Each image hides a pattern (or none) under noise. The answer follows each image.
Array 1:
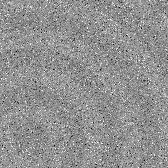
rings round one point
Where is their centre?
bottom left
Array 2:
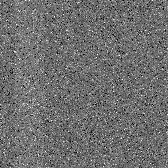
one vertical stripe
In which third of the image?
left
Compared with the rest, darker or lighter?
lighter
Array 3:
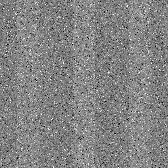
vertical stripes
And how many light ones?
3
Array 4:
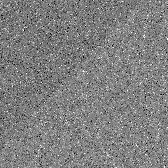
a sharp edge
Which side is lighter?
bottom right
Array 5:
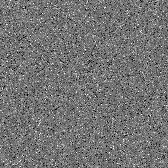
only noise
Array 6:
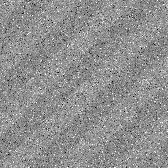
diagonal stripes
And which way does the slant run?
bottom left to top right
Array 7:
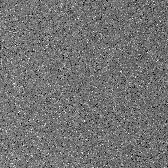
a smooth slope
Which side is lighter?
left
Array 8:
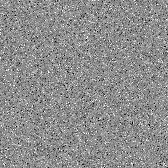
only noise
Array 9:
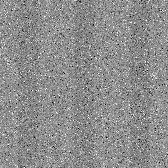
vertical stripes
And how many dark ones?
3
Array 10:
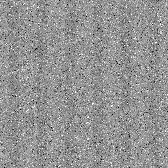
vertical stripes
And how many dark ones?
6
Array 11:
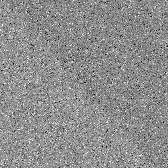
a sharp edge
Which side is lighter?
bottom left
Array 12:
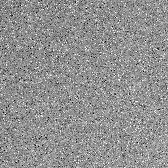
a smooth slope
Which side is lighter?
bottom right
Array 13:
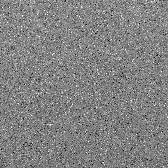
a smooth slope
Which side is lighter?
top
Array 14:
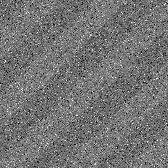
diagonal stripes
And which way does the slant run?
bottom left to top right
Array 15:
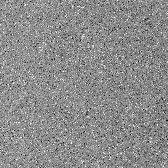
a smooth slope
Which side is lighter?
left
